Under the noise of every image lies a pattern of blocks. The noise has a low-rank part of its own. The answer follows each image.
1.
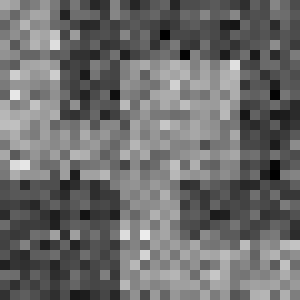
mirrored about the diagonal from the bottom left
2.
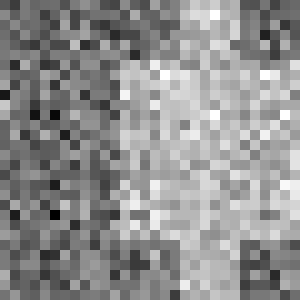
top and bottom mirror each other
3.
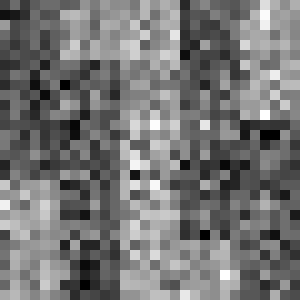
the same after a half turn
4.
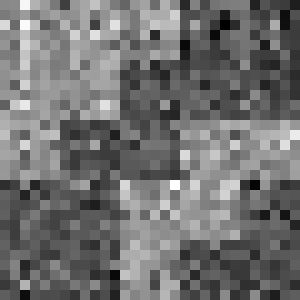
mirrored about the diagonal from the top left
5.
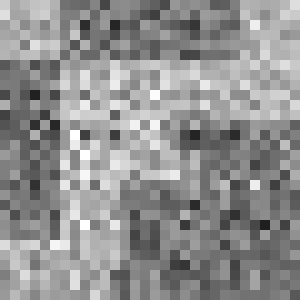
mirrored about the diagonal from the top left
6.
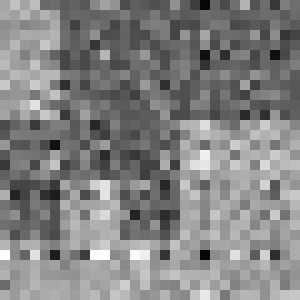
no symmetry
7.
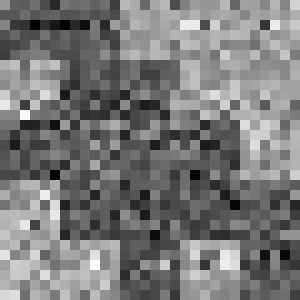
mirrored about the diagonal from the bottom left
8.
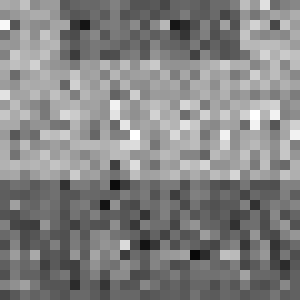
left and right mirror each other
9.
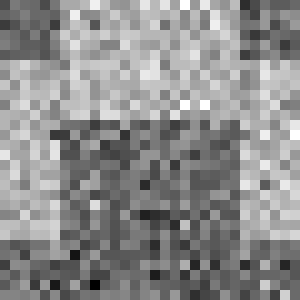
left and right mirror each other
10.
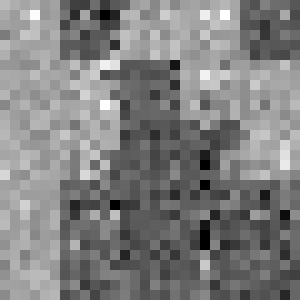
no symmetry
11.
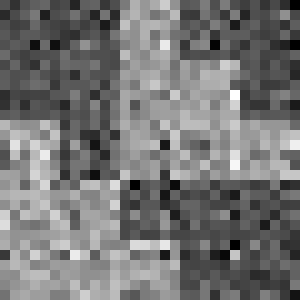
mirrored about the diagonal from the bottom left
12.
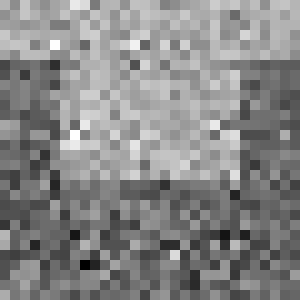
left and right mirror each other
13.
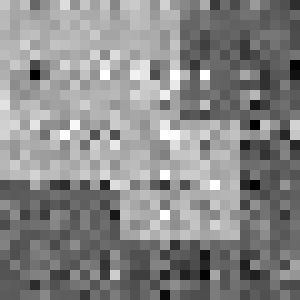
mirrored about the diagonal from the top left
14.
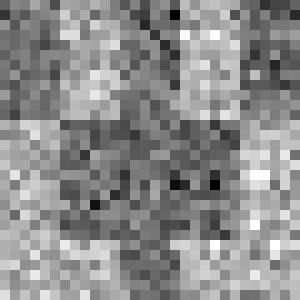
left and right mirror each other
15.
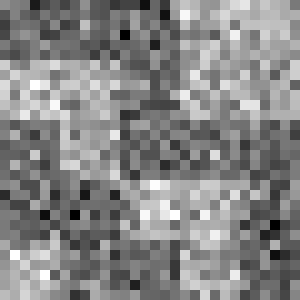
mirrored about the diagonal from the bottom left
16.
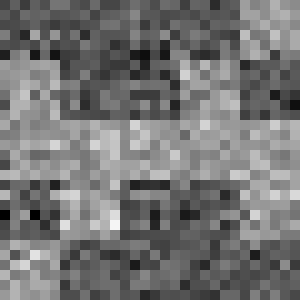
the same after a half turn
